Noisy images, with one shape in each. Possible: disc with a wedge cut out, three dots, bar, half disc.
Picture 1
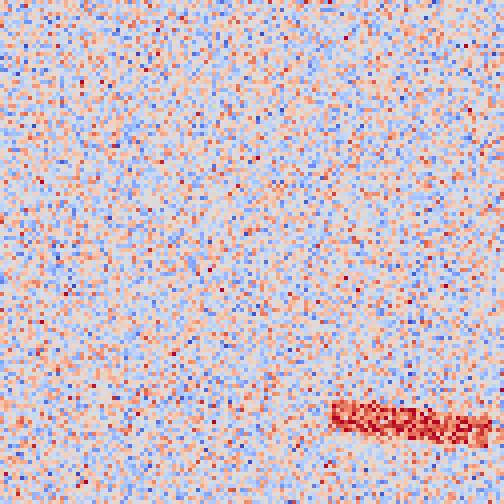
bar
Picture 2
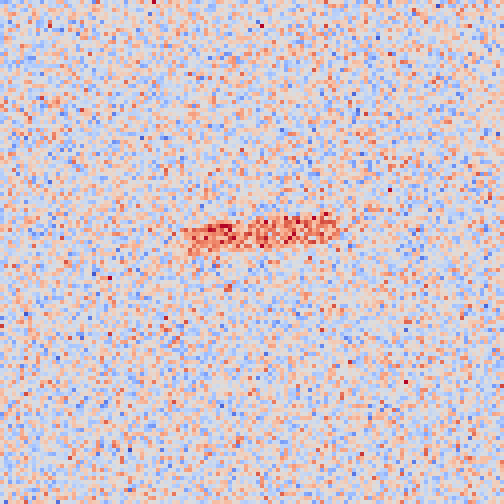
bar
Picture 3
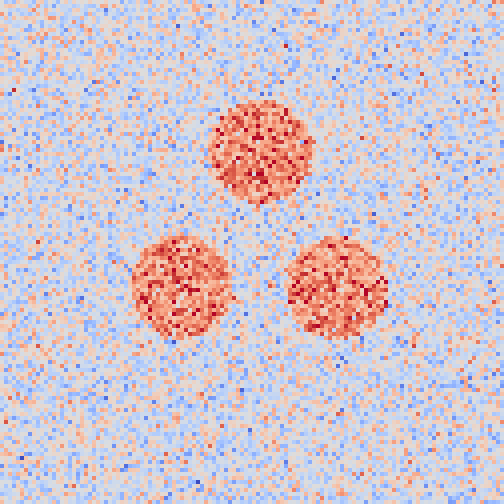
three dots
